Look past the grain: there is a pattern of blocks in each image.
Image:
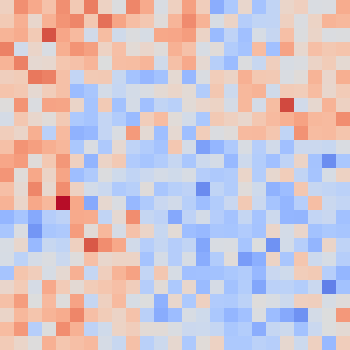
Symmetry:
mirrored about the diagonal from the top left
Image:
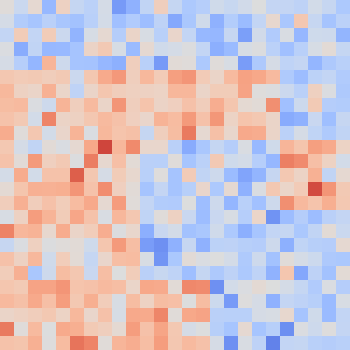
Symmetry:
no symmetry
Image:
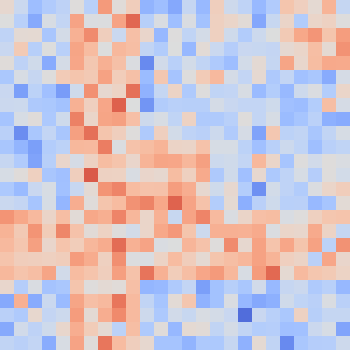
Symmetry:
mirrored about the diagonal from the bottom left
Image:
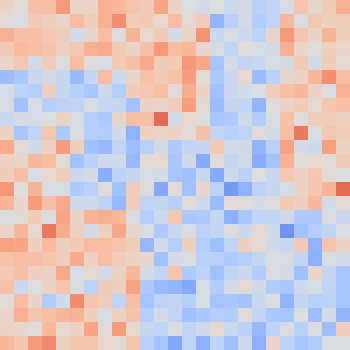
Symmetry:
no symmetry
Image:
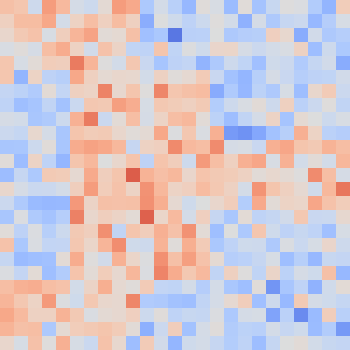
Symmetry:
top and bottom mirror each other
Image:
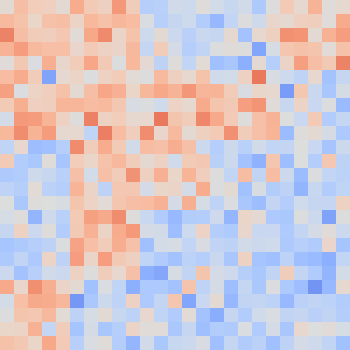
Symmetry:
mirrored about the diagonal from the top left
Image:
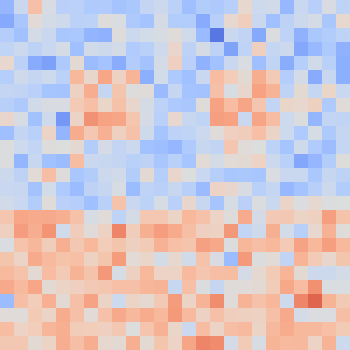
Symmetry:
left and right mirror each other
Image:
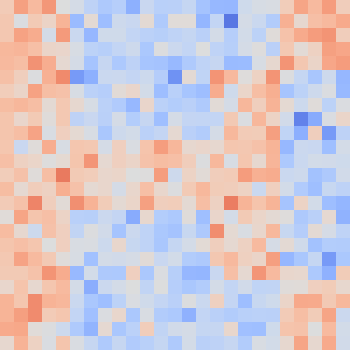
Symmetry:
top and bottom mirror each other
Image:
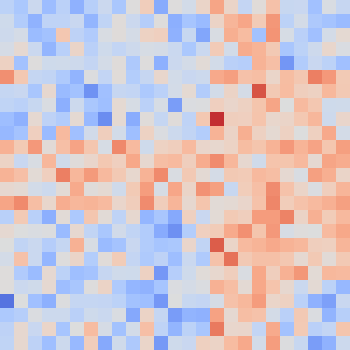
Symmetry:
top and bottom mirror each other
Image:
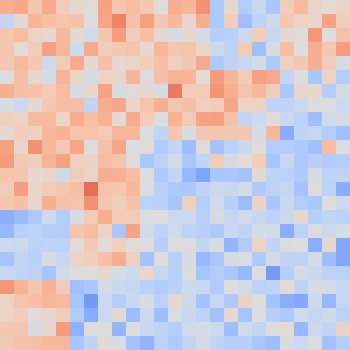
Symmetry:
mirrored about the diagonal from the top left
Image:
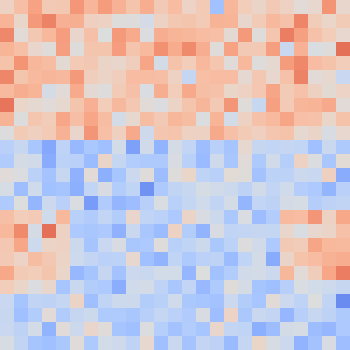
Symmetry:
left and right mirror each other
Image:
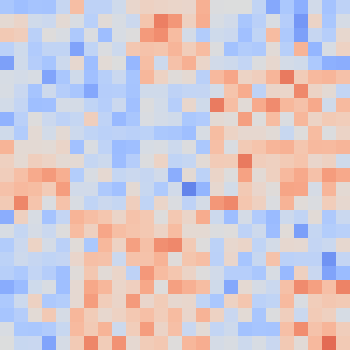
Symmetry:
mirrored about the diagonal from the top left
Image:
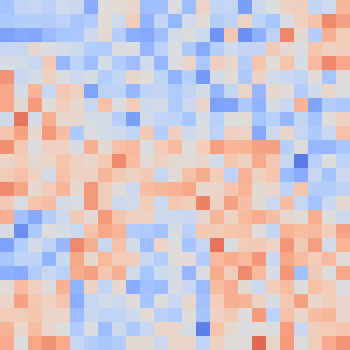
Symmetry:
no symmetry
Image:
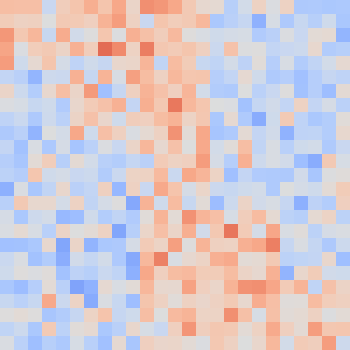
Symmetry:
the same after a half turn
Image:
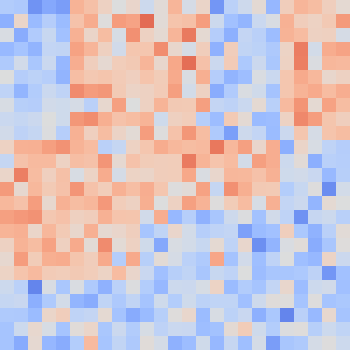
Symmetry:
no symmetry
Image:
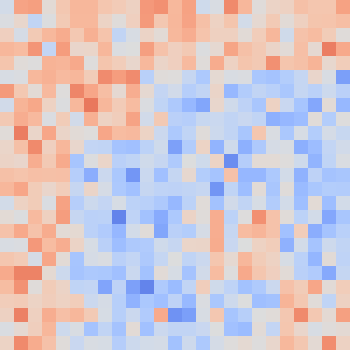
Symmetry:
mirrored about the diagonal from the top left
